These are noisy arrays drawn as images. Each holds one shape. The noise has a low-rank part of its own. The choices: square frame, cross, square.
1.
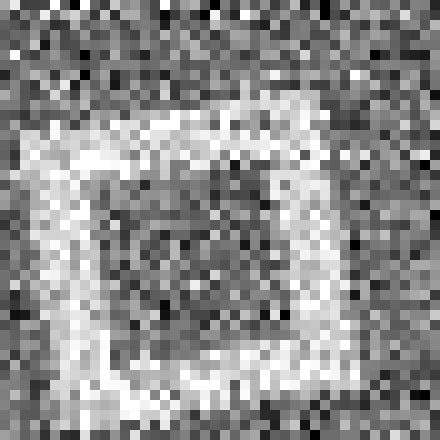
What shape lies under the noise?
square frame
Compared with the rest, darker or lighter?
lighter
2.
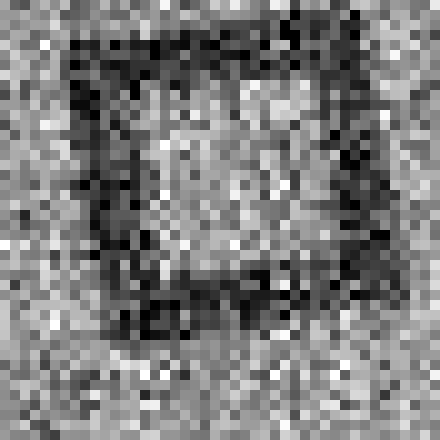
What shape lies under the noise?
square frame
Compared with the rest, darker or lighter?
darker
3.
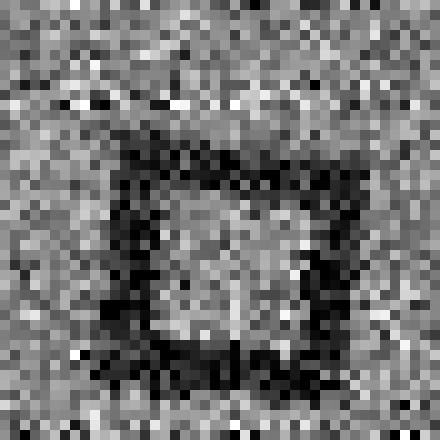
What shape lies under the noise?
square frame
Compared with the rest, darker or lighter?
darker
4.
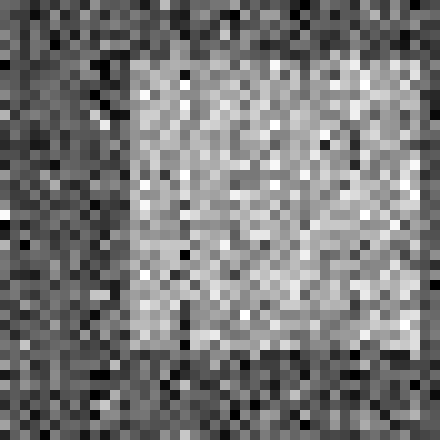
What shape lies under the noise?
square
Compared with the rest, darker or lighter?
lighter
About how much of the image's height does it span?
two thirds
